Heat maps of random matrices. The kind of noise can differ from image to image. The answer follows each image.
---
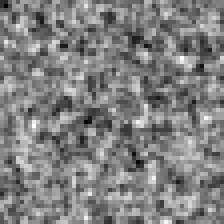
blotchy
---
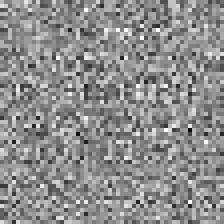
low rank plus noise
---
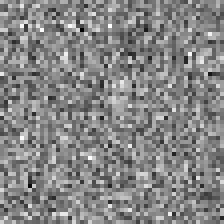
low rank plus noise
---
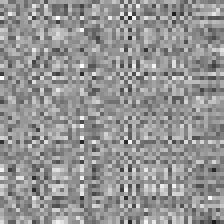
low rank plus noise
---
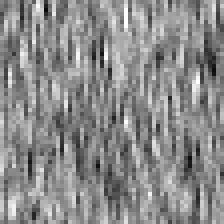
streaked along the columns
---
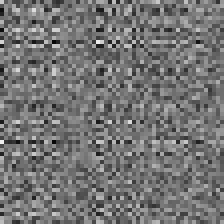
low rank plus noise
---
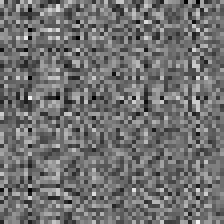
low rank plus noise
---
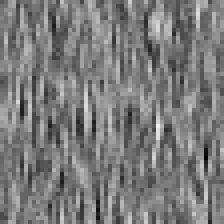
streaked along the columns
